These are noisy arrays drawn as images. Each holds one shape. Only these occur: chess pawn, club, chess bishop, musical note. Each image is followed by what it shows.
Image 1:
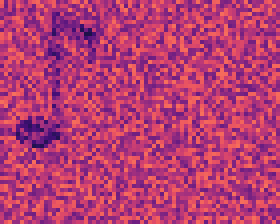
musical note
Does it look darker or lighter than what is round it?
darker
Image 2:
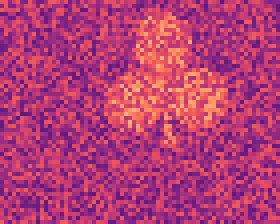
club
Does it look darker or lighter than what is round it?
lighter
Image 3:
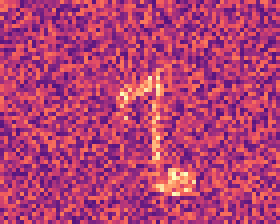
musical note
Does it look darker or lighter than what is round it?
lighter
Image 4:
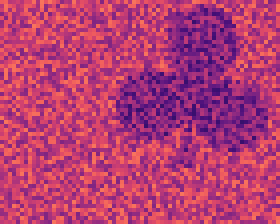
club
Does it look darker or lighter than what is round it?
darker
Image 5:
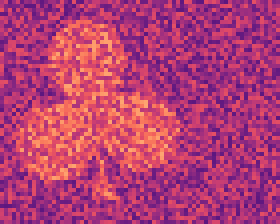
club
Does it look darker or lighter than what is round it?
lighter
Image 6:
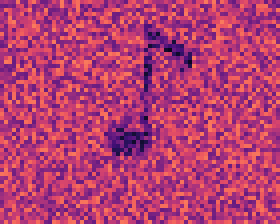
musical note
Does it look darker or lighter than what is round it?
darker
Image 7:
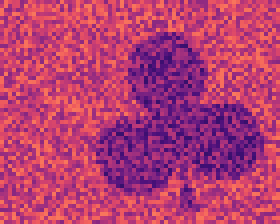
club
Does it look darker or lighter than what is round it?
darker
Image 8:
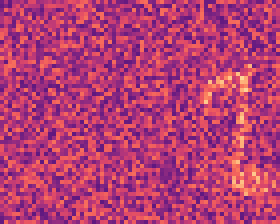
musical note
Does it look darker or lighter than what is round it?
lighter
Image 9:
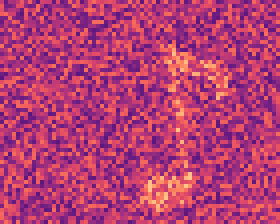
musical note
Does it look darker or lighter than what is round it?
lighter
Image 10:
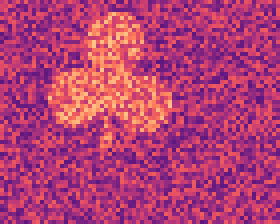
club
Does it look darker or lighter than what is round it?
lighter
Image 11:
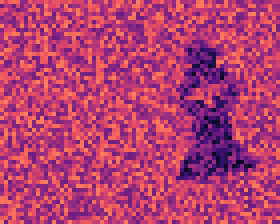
chess bishop
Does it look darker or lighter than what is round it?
darker
